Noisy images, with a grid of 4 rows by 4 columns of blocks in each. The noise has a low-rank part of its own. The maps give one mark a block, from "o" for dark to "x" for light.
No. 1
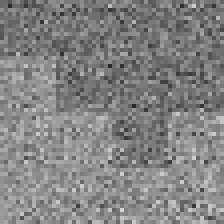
o o o o
x o o o
x x o x
x x x x
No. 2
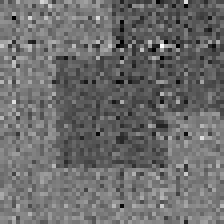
x x o o
x o o o
x o o x
x x x x
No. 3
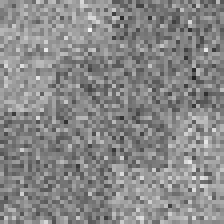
x x o o
x o o o
o o o x
o o x x
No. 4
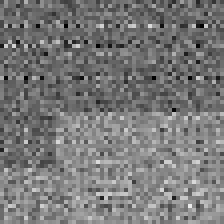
o o o o
o o o o
o x x x
x x x x
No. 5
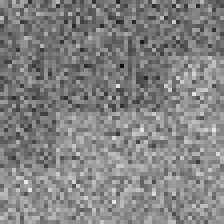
o o o o
o o o x
o x x x
x x x x
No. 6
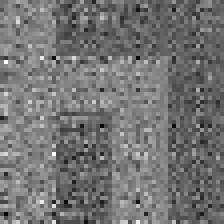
x o o o
x x x o
x o x o
x o x o
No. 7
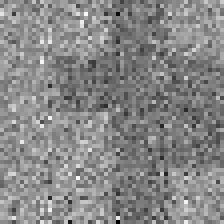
x x o x
x o o o
x x o o
x x o x
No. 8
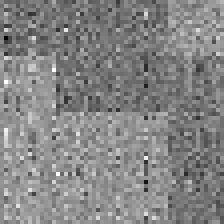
o o o x
x o o o
x x x o
x x x o
